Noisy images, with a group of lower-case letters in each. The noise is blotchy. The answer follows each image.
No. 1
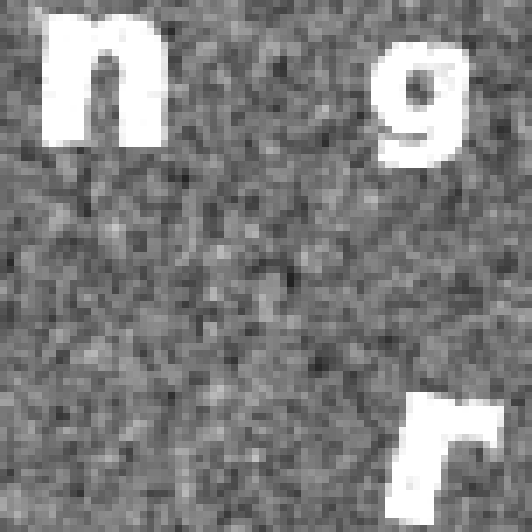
top left: n; top right: g; bottom right: r
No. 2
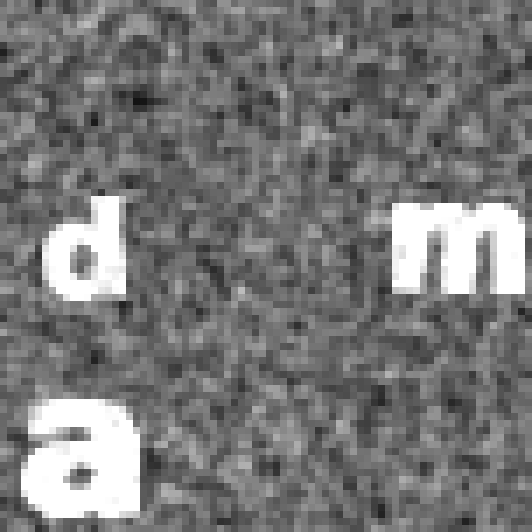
middle left: d; middle right: m; bottom left: a
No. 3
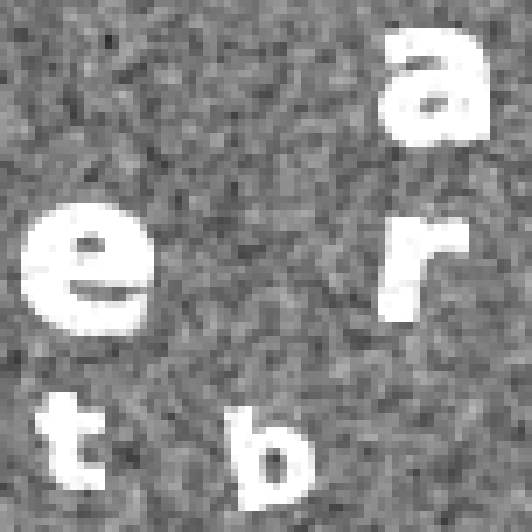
top right: a; middle left: e; middle right: r; bottom left: t; bottom middle: b
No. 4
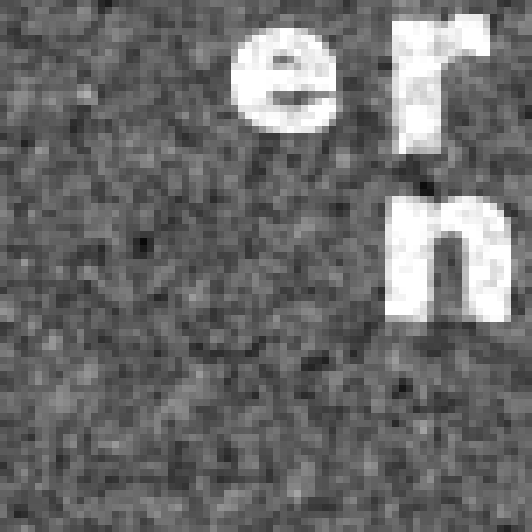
top middle: e; top right: r; middle right: n
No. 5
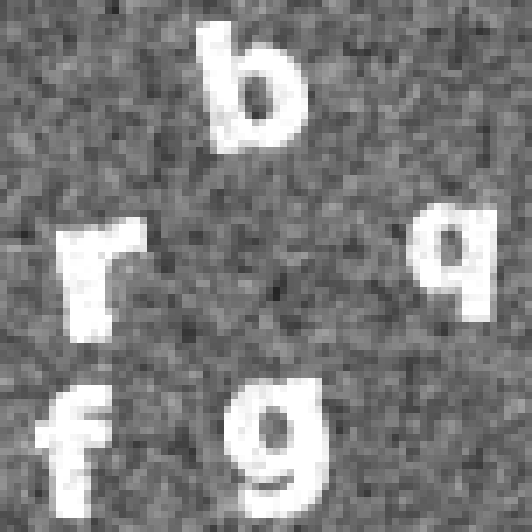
top middle: b; middle left: r; middle right: q; bottom left: f; bottom middle: g
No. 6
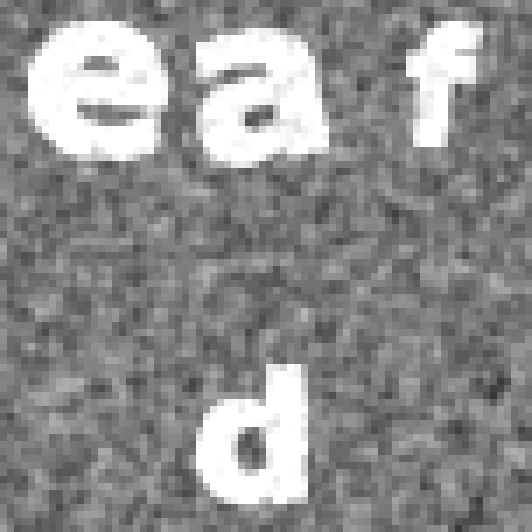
top left: e; top middle: a; top right: f; bottom middle: d
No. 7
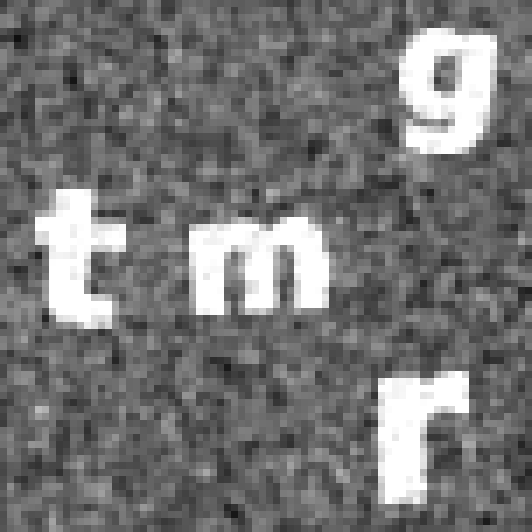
top right: g; middle left: t; centre: m; bottom right: r
